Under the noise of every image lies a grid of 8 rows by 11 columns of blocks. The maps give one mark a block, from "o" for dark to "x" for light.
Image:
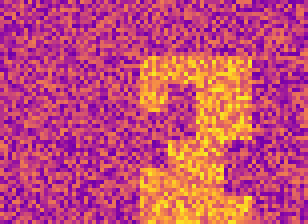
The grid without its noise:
o o o o o o o o o o o
o o o o o o o o o o o
o o o o o x x x x o o
o o o o o x o x x o o
o o o o o o o x x o o
o o o o o o x x o o o
o o o o o x x x o o o
o o o o o x x x x o o
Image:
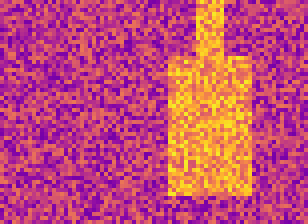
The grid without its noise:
o o o o o o o x o o o
o o o o o o o x o o o
o o o o o o x x x o o
o o o o o o x x x o o
o o o o o o x x x o o
o o o o o o x x x o o
o o o o o o x x x o o
o o o o o o o o o o o
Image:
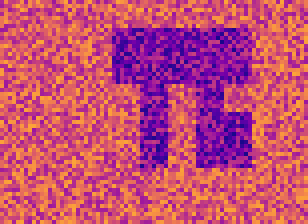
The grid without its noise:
x x x x x x x x x x x
x x x x o o o o o x x
x x x x o o o o o x x
x x x x x o x o x x x
x x x x x o x o o x x
x x x x x o x o o x x
x x x x x x x x x x x
x x x x x x x x x x x
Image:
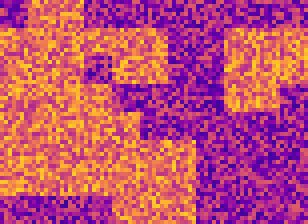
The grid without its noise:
o x x o o o o o o o o
x x x x x x o o x x x
x x x o x x o o x x x
x x x x o o o o x x o
x x x x x o o o o o o
x x x x x x x o o o o
x x x x x x x o o o o
o o o o x x x o o o o
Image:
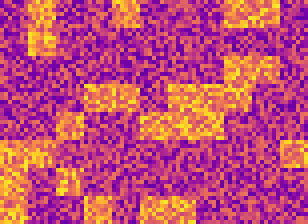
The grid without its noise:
o x o o x o o o x x o
o x o o o o o o o o o
o o o o o o o o x x o
o o o x x o x x x o o
o o x o o x x x o o o
x x o o o o o o o o x
x o x o o o o o o o o
x o o x o x x o o o o
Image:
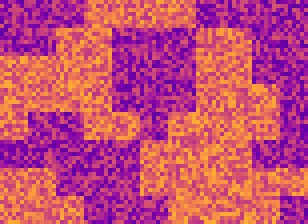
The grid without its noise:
o o o x x x x o o o o
o o x x o o o x x o o
x x x x o o o x x o o
x x x x o o o x x x o
x o o x x o x x x x o
o o o o o x x x x o o
x x o o o x x x x x x
x x x o o o x x x x o
